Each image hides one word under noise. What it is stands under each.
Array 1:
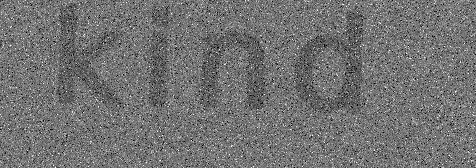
kind
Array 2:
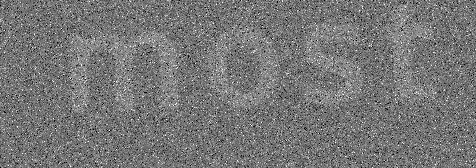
most
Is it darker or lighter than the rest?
lighter
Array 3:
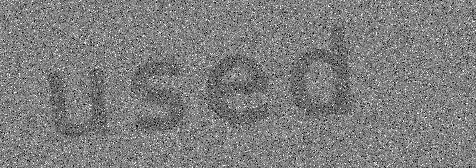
used
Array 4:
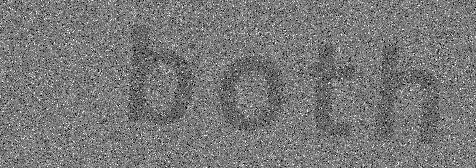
both
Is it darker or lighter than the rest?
darker
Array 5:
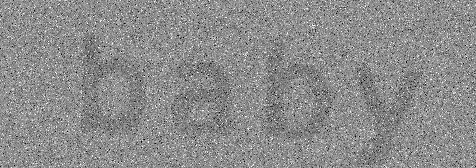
baby
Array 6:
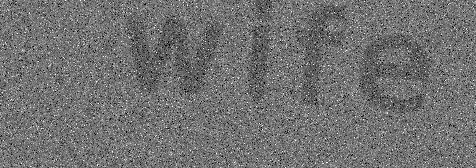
wife
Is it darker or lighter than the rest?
darker
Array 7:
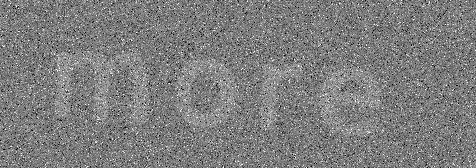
more
